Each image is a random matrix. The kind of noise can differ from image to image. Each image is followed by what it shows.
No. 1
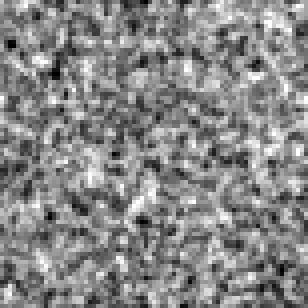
blotchy
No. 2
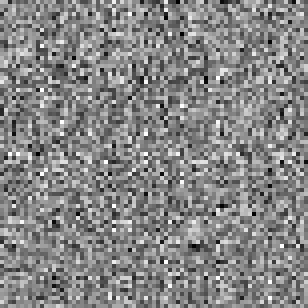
low rank plus noise
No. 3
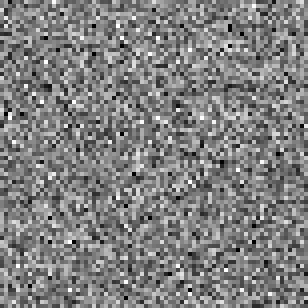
independent entries
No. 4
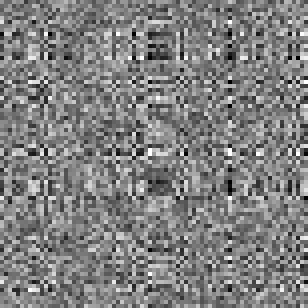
low rank plus noise
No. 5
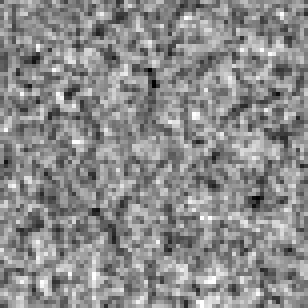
blotchy
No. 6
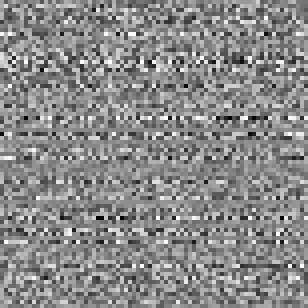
rows of uneven size
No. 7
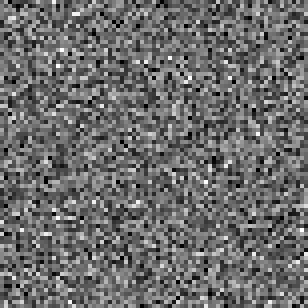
independent entries
